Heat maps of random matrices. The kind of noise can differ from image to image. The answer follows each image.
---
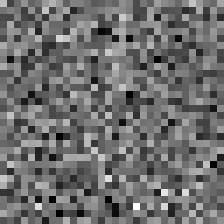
independent entries
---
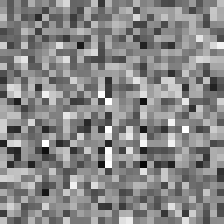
low rank plus noise
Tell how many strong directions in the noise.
one
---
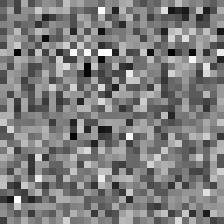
low rank plus noise
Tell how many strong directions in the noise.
one
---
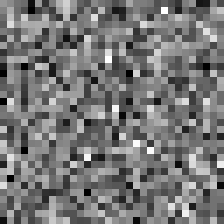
independent entries
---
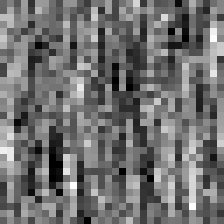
streaked along the columns
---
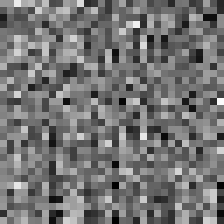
low rank plus noise
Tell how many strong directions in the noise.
one
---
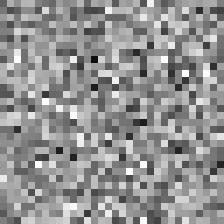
independent entries
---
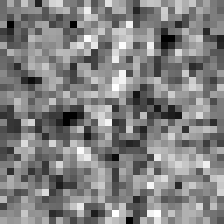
blotchy
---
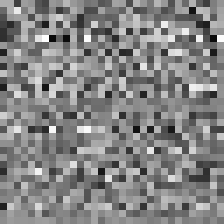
rows of uneven size
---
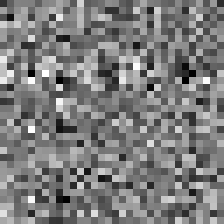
low rank plus noise
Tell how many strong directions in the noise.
three or four
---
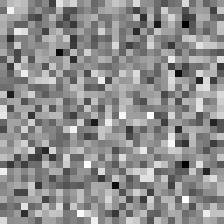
independent entries
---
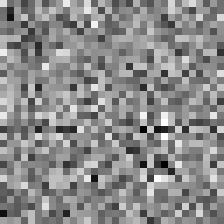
low rank plus noise
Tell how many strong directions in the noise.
one
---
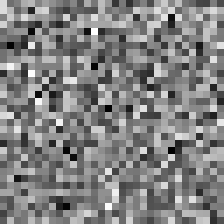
independent entries
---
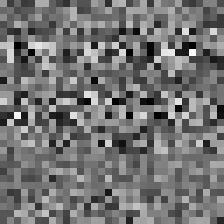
rows of uneven size
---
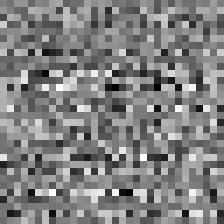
rows of uneven size
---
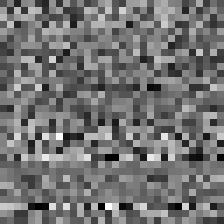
rows of uneven size
